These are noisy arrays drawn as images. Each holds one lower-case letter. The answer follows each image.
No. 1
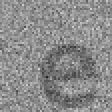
e
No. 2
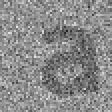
a
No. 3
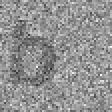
b
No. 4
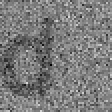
d
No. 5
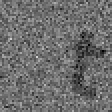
t
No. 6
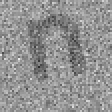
n
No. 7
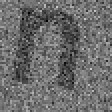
n
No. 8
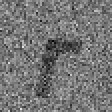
r
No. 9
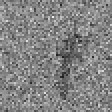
f
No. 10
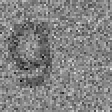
g
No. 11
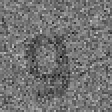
g
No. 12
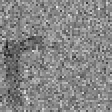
r
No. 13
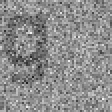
g
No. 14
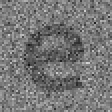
e
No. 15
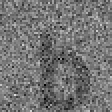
b
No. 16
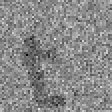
t
